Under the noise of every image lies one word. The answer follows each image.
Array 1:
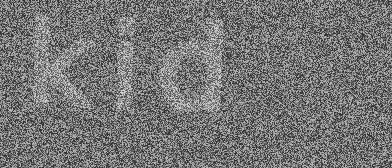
kid
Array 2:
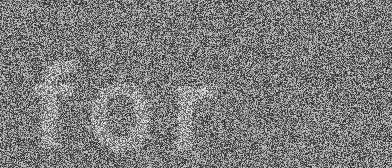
for
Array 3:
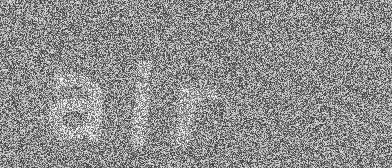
air
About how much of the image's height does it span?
half
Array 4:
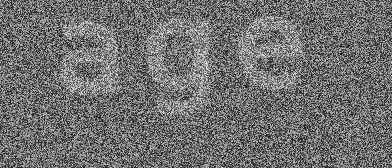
age
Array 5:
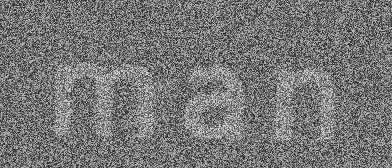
man
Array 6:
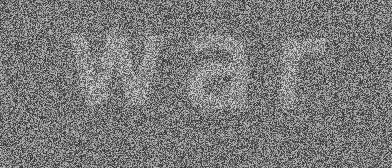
war
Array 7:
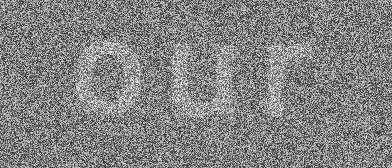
our
